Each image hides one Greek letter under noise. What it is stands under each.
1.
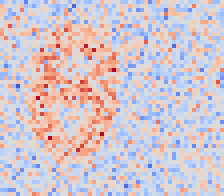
theta
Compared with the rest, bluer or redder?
redder
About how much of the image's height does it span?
two thirds
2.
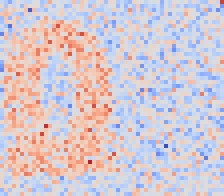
omega
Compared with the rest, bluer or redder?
redder
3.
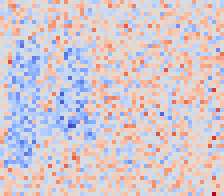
mu
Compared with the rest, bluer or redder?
bluer
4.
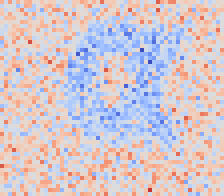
alpha
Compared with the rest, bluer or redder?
bluer
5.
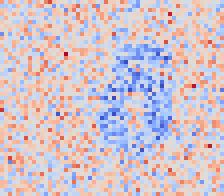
delta
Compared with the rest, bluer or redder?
bluer
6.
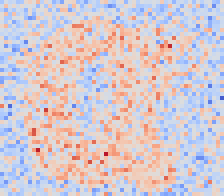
alpha
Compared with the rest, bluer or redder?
redder
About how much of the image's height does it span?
nearly all
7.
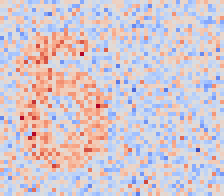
delta
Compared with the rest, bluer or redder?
redder
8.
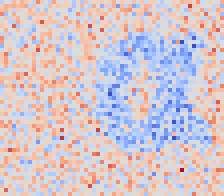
alpha
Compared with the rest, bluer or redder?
bluer
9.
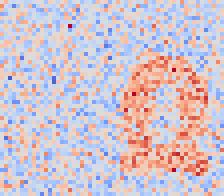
omega
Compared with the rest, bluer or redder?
redder
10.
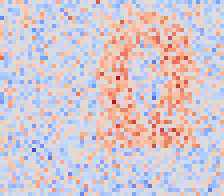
omega
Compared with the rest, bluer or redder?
redder
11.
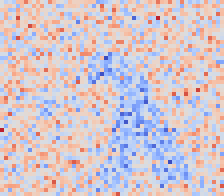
lambda
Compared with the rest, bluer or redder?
bluer
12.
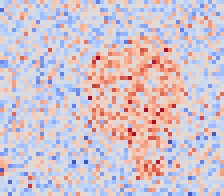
phi
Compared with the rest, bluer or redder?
redder
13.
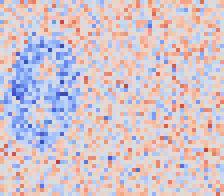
theta
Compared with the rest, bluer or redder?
bluer
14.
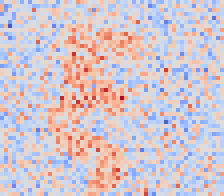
xi
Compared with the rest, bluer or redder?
redder
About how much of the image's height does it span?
nearly all
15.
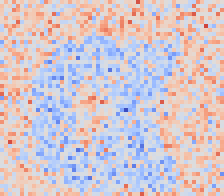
alpha
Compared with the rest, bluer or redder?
bluer
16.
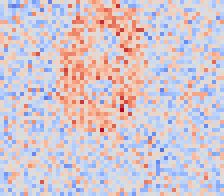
theta
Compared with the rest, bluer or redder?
redder
